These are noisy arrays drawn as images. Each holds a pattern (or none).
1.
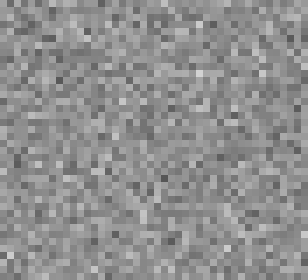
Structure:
only noise
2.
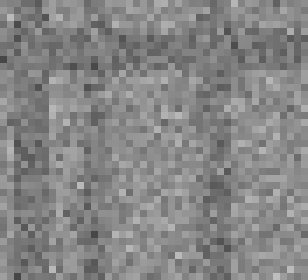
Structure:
bands of rows crossing bands of columns
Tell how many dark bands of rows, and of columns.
1 and 3
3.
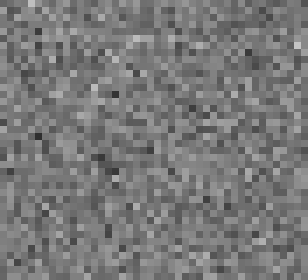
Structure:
only noise
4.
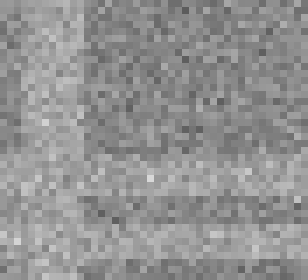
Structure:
bands of rows crossing bands of columns
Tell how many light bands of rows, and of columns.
2 and 1
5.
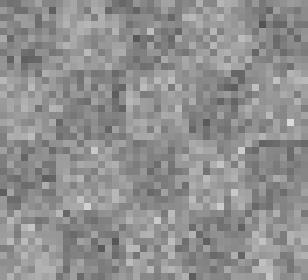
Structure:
a checkerboard
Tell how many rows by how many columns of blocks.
4 by 5
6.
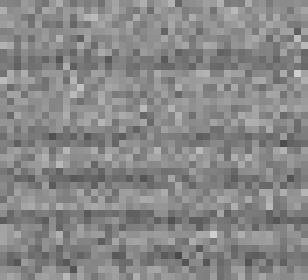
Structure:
bands of rows
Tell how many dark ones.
5
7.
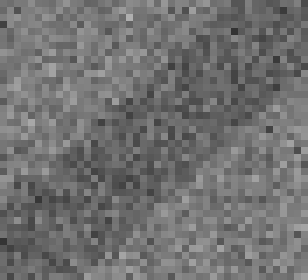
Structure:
a diagonal band
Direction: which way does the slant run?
bottom left to top right
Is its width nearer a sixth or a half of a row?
a half
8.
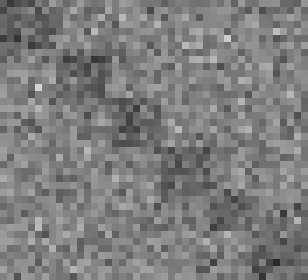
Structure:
blocks along the diagonal
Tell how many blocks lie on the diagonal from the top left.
6
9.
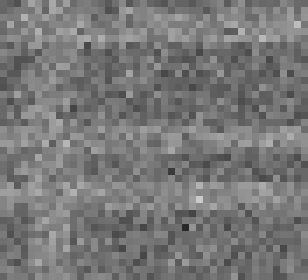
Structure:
bands of rows crossing bands of columns
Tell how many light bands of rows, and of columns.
3 and 1
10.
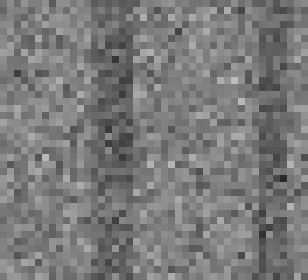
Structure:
bands of columns
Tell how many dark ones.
2
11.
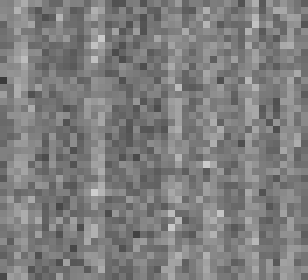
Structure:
bands of columns
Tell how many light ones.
6
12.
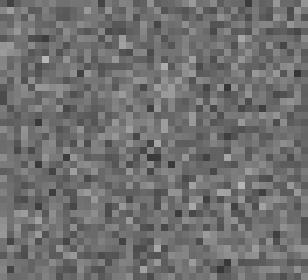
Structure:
only noise
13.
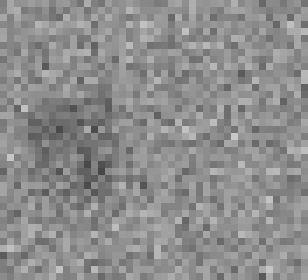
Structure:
one block
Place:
middle left
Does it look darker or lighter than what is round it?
darker
